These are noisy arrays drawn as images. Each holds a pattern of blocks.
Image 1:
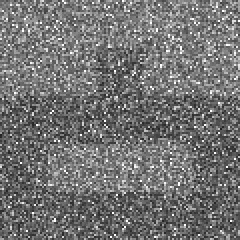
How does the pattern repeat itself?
left and right mirror each other
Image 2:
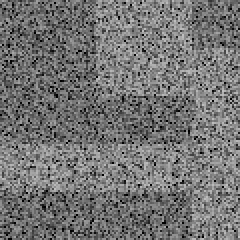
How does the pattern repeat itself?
no symmetry
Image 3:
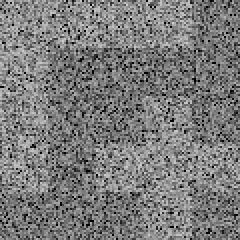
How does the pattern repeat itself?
mirrored about the diagonal from the top left
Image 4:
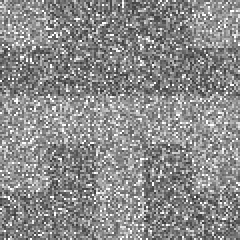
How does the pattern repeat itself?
left and right mirror each other
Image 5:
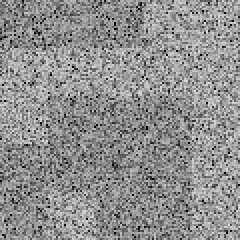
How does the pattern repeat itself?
no symmetry
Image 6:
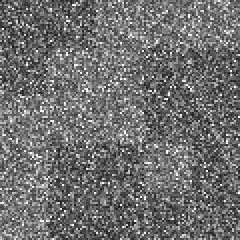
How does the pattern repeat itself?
mirrored about the diagonal from the top left
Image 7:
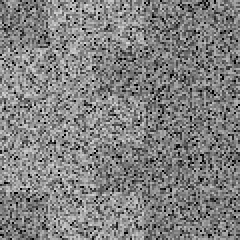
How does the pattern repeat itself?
top and bottom mirror each other
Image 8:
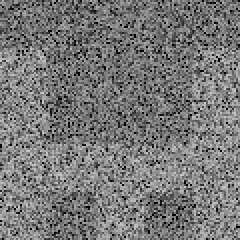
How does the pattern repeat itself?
left and right mirror each other
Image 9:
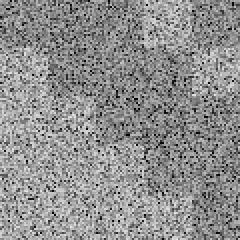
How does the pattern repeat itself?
mirrored about the diagonal from the bottom left
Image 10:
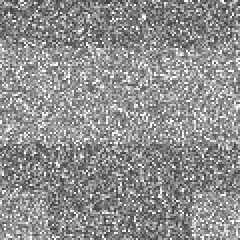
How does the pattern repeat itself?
left and right mirror each other
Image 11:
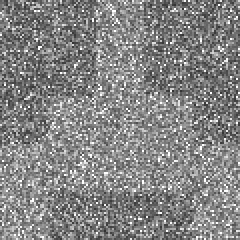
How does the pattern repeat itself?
left and right mirror each other
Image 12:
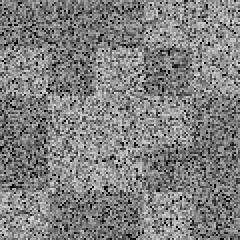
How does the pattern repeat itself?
mirrored about the diagonal from the bottom left
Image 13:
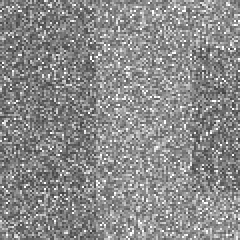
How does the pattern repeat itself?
top and bottom mirror each other
